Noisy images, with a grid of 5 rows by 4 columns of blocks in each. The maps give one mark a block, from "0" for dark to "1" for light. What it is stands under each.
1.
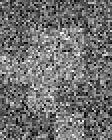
0 0 0 0
0 1 1 0
1 1 1 0
0 1 0 0
0 0 1 0
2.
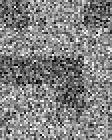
0 1 1 0
1 1 1 1
0 0 0 1
1 1 0 1
1 1 1 1
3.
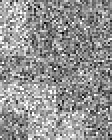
1 0 0 0
1 0 0 0
0 0 0 0
1 1 0 0
0 1 1 0
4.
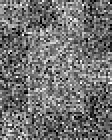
1 0 1 0
0 1 1 0
0 1 1 1
0 1 1 0
1 0 0 0
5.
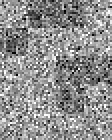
1 0 0 1
0 1 1 1
1 1 0 0
1 1 0 1
1 1 1 1
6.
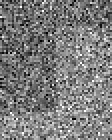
0 0 0 0
0 0 1 1
0 0 1 1
0 0 1 1
1 1 1 1
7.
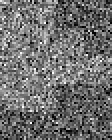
1 1 0 0
1 1 1 0
1 1 1 1
1 1 0 0
0 0 0 0
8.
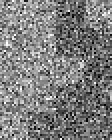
1 1 0 1
1 1 0 0
1 1 1 0
1 1 0 0
1 0 0 0
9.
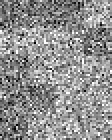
0 0 0 1
1 1 1 0
0 1 1 1
0 0 1 1
0 1 1 1
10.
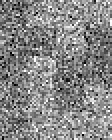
0 1 1 1
0 0 1 0
0 1 0 0
0 1 0 1
0 1 1 1
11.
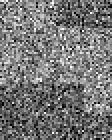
1 1 0 0
1 1 1 1
1 1 1 1
0 0 0 1
0 0 0 0
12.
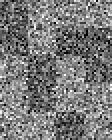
0 1 1 1
0 1 0 0
1 0 1 0
1 0 1 1
1 1 0 1
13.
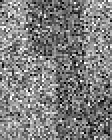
1 0 0 1
1 0 0 1
1 1 0 1
1 1 0 0
1 1 0 0
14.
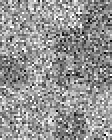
1 1 1 0
1 1 0 0
0 1 0 0
1 1 1 1
1 1 0 1
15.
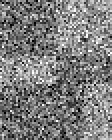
0 0 1 1
0 0 1 1
1 1 0 0
0 0 0 1
0 0 0 1
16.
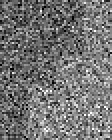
0 0 0 1
0 0 0 1
0 0 1 1
0 1 1 1
0 1 1 1
